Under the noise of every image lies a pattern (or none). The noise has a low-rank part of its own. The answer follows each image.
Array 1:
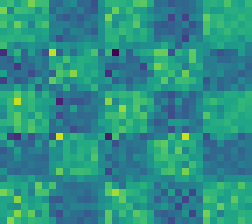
a checkerboard
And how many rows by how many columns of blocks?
5 by 5
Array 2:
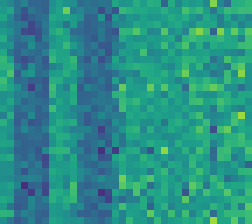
bands of columns
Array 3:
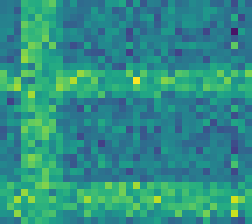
bands of rows crossing bands of columns
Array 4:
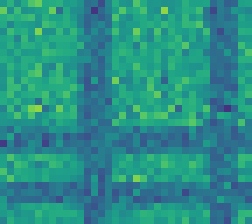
bands of rows crossing bands of columns
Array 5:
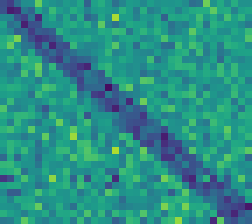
a diagonal band
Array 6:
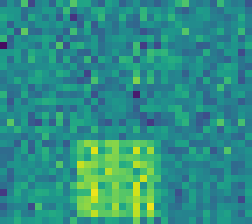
one block
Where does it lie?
bottom middle
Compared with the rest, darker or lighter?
lighter
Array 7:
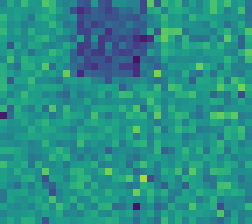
one block
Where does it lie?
top middle
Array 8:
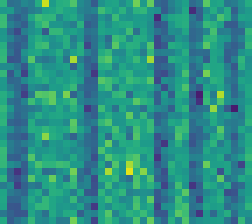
bands of columns
